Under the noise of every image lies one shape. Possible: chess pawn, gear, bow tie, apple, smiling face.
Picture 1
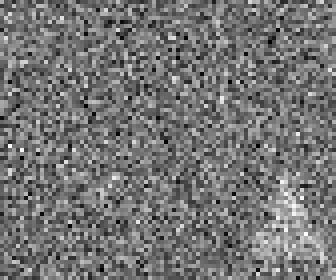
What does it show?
light chess pawn, bottom right
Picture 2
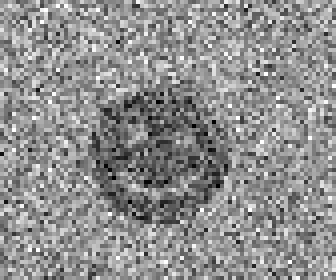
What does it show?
dark smiling face
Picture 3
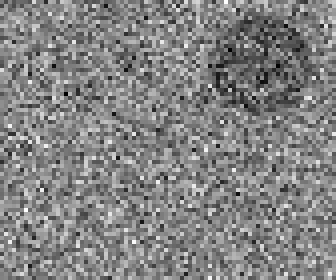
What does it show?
dark smiling face, top right
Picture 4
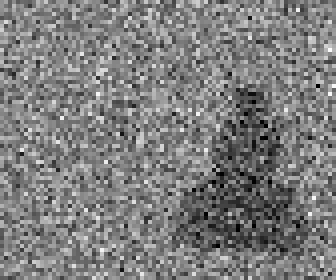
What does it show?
dark chess pawn
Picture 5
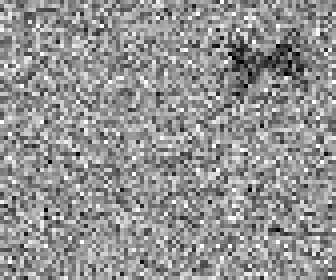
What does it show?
dark bow tie, top right
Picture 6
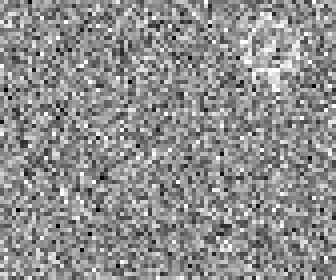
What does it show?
light gear, top right
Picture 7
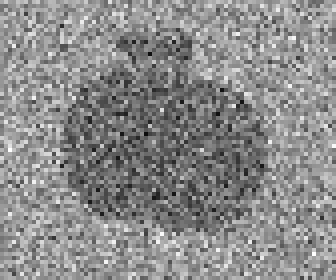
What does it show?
dark apple
